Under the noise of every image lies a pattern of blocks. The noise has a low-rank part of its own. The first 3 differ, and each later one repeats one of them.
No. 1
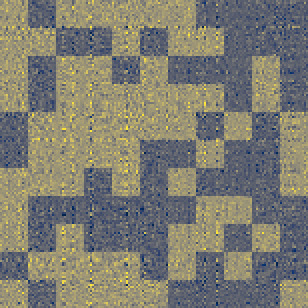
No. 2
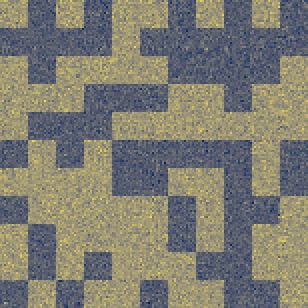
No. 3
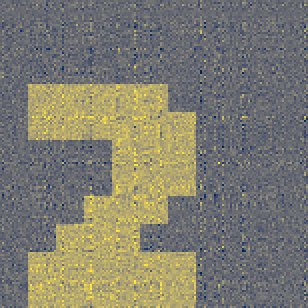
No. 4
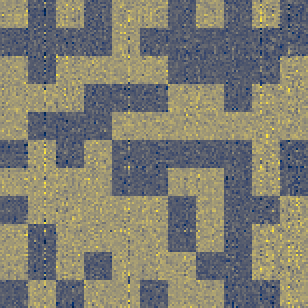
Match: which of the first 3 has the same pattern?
2
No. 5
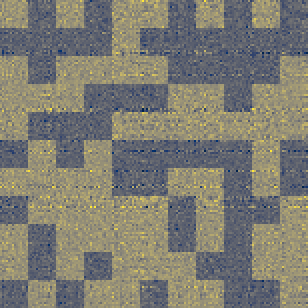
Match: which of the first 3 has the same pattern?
2
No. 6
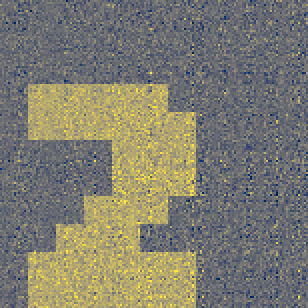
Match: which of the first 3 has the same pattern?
3
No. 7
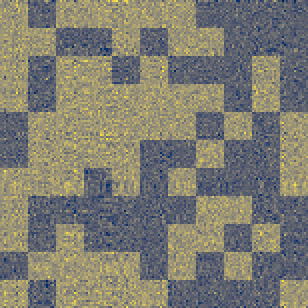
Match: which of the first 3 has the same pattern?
1
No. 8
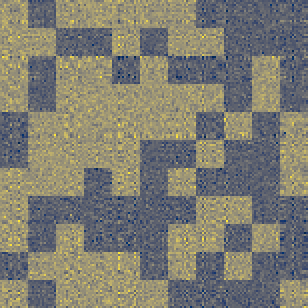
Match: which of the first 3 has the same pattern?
1
